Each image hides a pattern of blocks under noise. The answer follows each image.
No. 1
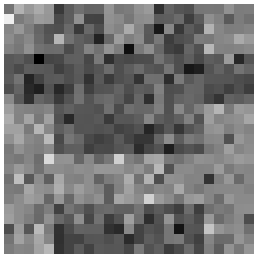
left and right mirror each other
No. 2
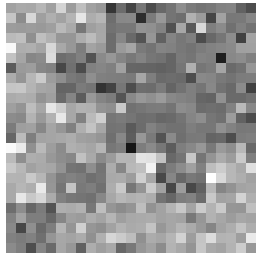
mirrored about the diagonal from the bottom left
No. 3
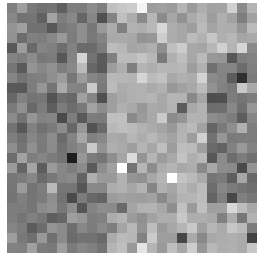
top and bottom mirror each other
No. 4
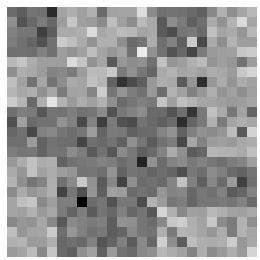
no symmetry
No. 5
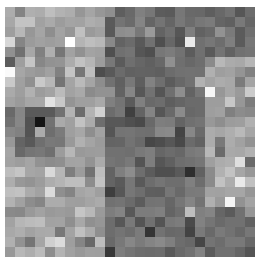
top and bottom mirror each other
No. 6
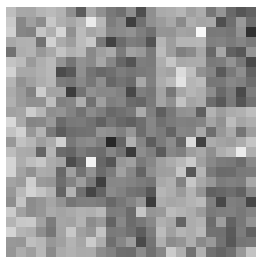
top and bottom mirror each other
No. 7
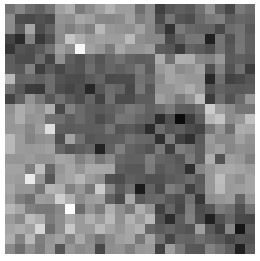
mirrored about the diagonal from the bottom left
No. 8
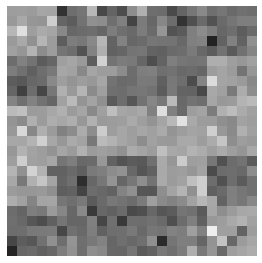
the same after a half turn
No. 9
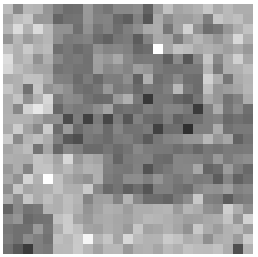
mirrored about the diagonal from the bottom left
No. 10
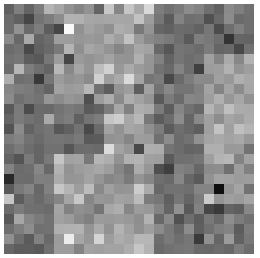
top and bottom mirror each other
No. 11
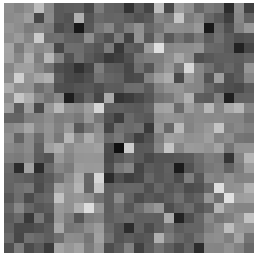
the same after a half turn
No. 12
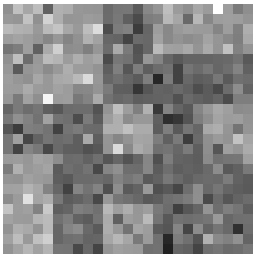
mirrored about the diagonal from the top left
